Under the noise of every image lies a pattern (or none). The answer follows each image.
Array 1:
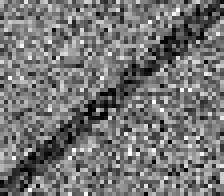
a diagonal band
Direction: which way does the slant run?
bottom left to top right
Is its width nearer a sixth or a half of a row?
a sixth
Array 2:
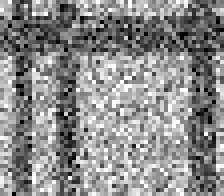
bands of rows crossing bands of columns
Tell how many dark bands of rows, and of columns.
1 and 3
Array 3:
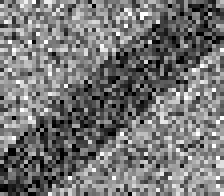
a diagonal band
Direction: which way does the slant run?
bottom left to top right
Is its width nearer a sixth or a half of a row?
a half
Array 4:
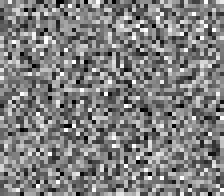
only noise
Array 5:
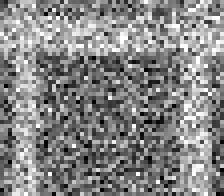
bands of rows crossing bands of columns
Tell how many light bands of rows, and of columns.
1 and 2
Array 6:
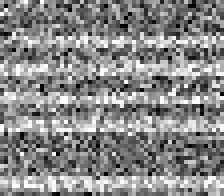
bands of rows
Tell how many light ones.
5
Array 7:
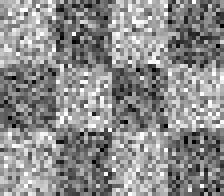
a checkerboard
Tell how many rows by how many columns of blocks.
3 by 4
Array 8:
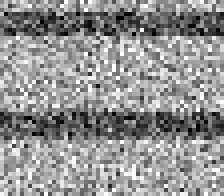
bands of rows
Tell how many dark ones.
2
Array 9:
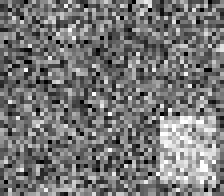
one block
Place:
bottom right
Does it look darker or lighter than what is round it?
lighter
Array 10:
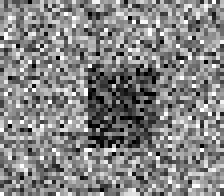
one block
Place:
centre
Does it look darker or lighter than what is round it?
darker
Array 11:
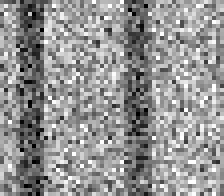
bands of columns
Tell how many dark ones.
2
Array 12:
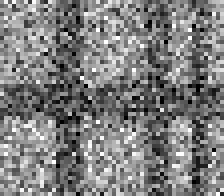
bands of rows crossing bands of columns
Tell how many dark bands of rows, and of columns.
1 and 3
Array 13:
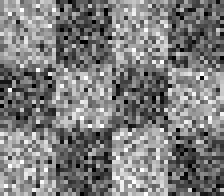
a checkerboard
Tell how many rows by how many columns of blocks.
3 by 4
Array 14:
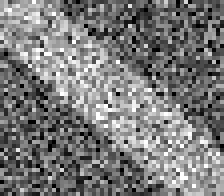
a diagonal band
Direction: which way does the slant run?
top left to bottom right
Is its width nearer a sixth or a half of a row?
a half
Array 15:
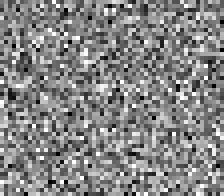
only noise
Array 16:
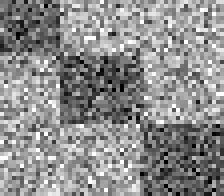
blocks along the diagonal
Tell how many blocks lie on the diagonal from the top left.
3
